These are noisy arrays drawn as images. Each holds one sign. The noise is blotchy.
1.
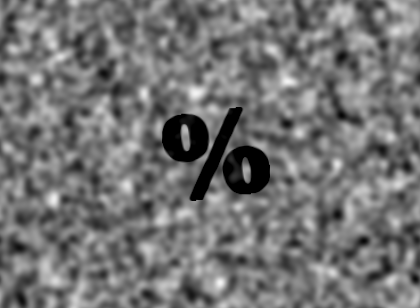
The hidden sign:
percent sign
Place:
centre
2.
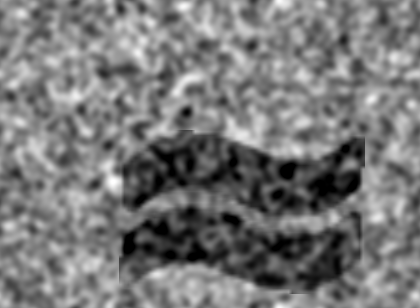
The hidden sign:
approximately sign
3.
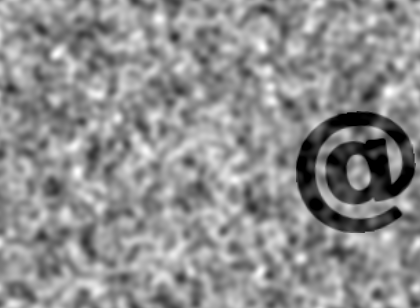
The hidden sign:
at sign
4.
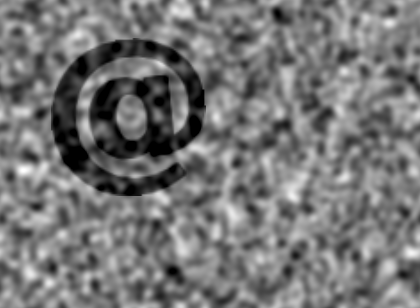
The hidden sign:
at sign
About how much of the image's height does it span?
half
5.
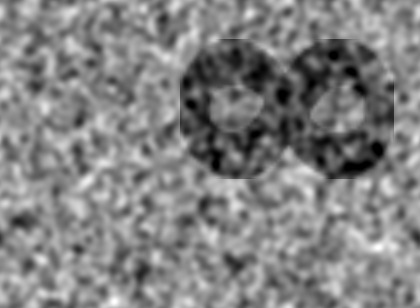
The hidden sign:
infinity sign
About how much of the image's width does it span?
half
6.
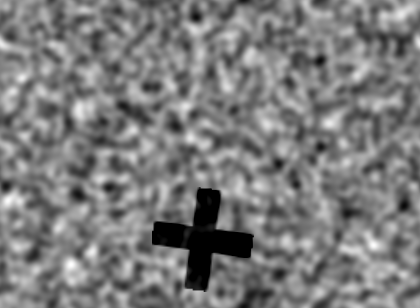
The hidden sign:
plus sign
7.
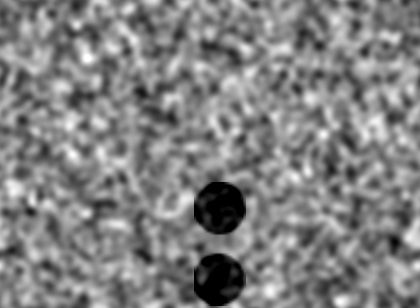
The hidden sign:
colon
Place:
bottom middle
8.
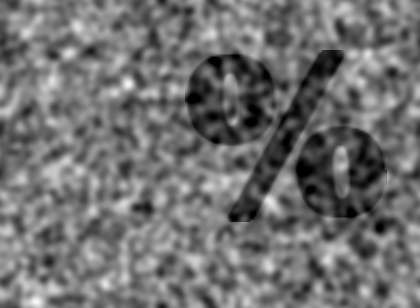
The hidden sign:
percent sign
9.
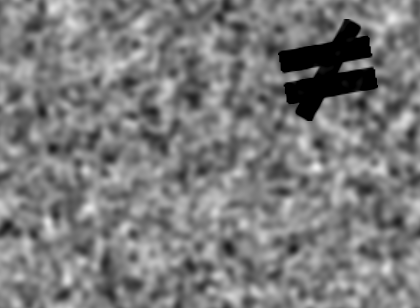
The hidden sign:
not-equal sign
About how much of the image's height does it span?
a third
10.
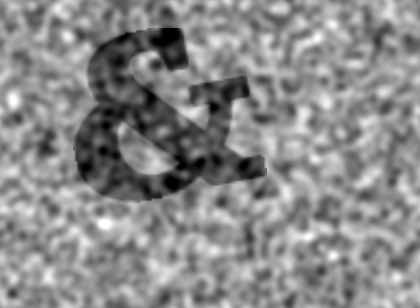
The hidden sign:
ampersand
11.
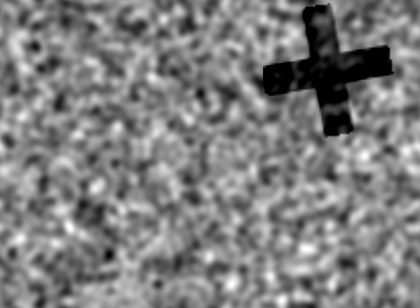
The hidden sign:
plus sign
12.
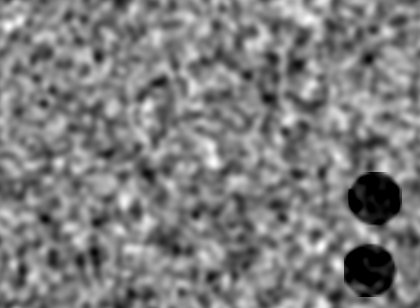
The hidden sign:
colon
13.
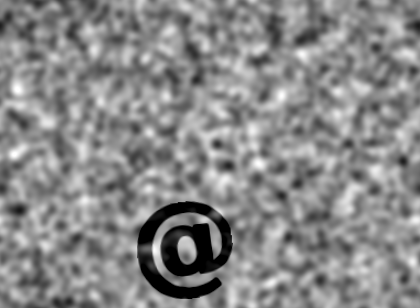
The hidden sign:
at sign
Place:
bottom middle
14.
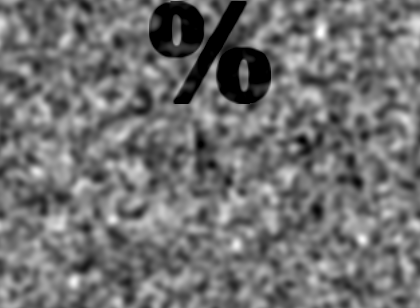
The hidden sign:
percent sign
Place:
top middle
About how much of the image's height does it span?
a third
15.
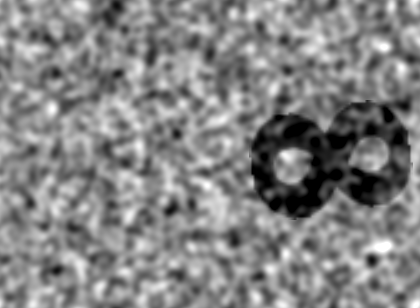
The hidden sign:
infinity sign
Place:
middle right
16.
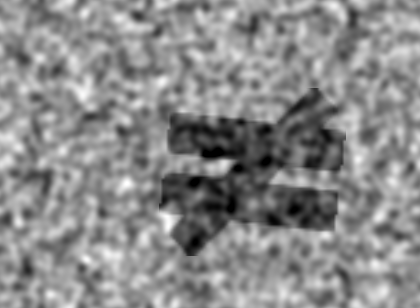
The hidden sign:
not-equal sign
